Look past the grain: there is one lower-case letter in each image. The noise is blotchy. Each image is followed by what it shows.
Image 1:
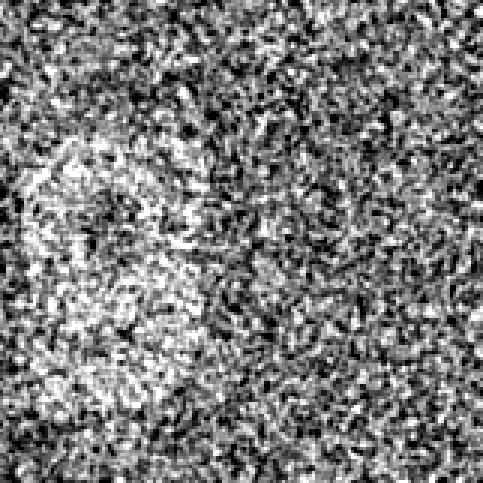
g
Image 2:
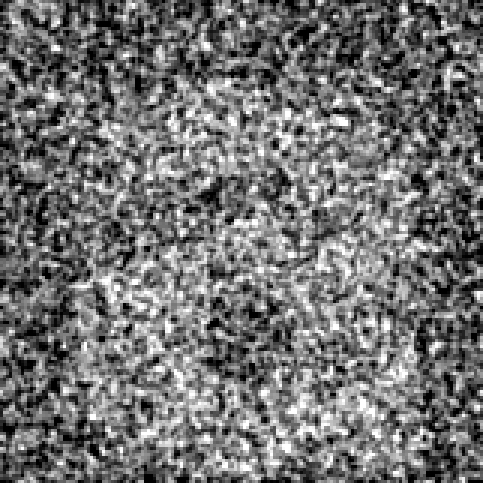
a
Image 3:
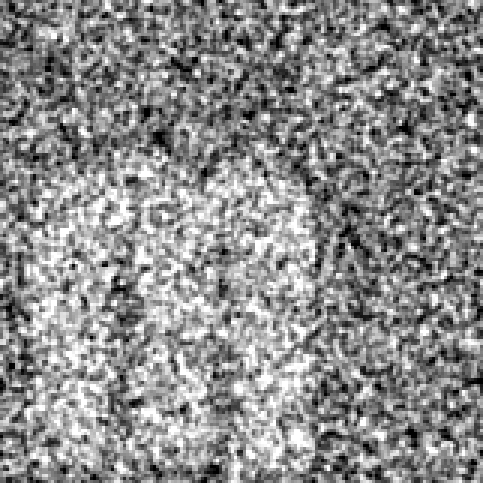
m
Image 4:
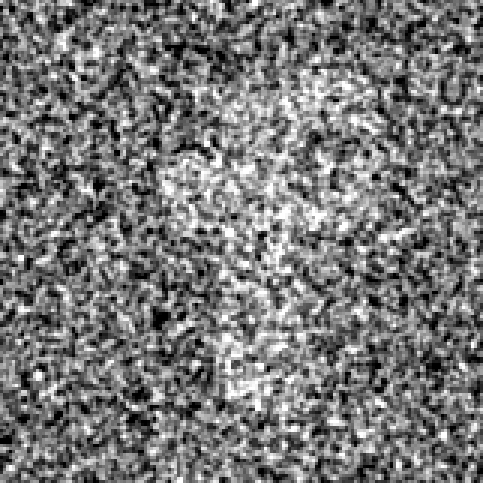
f
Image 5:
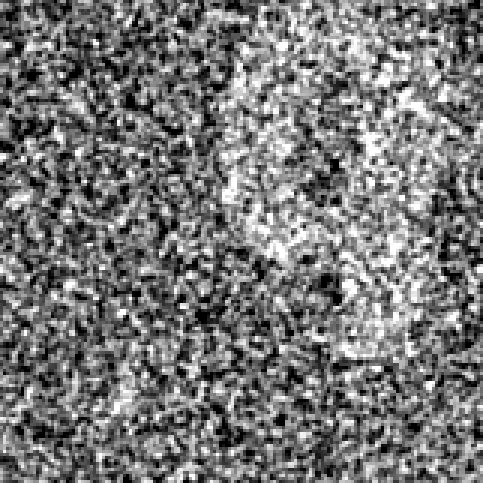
q
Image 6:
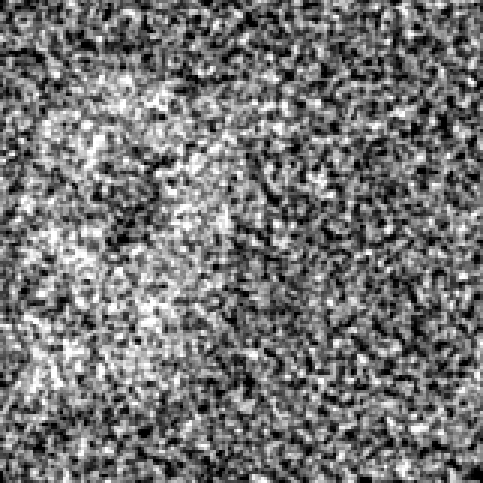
g
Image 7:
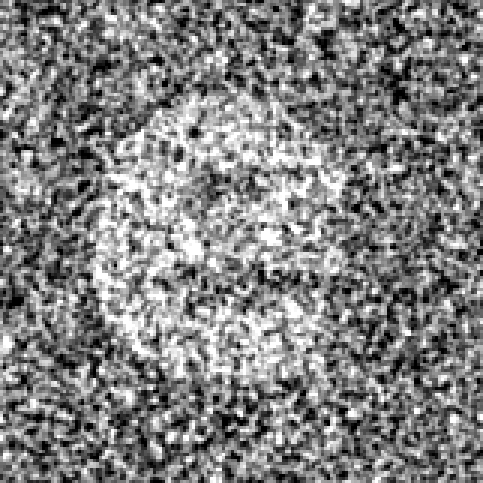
e
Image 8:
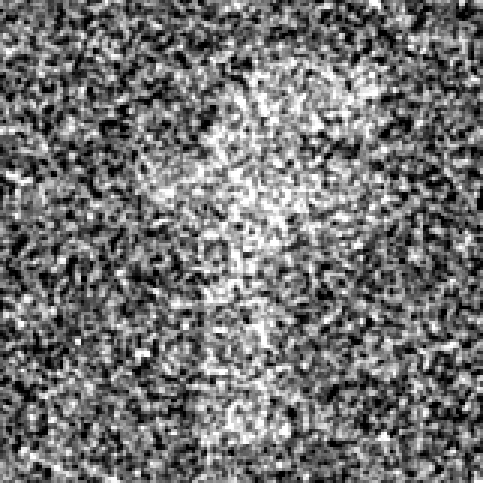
f
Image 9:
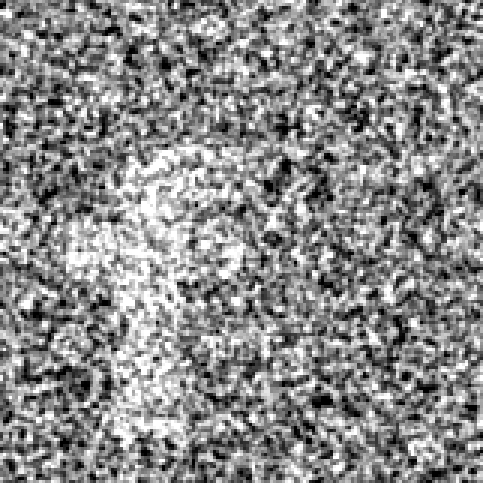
f
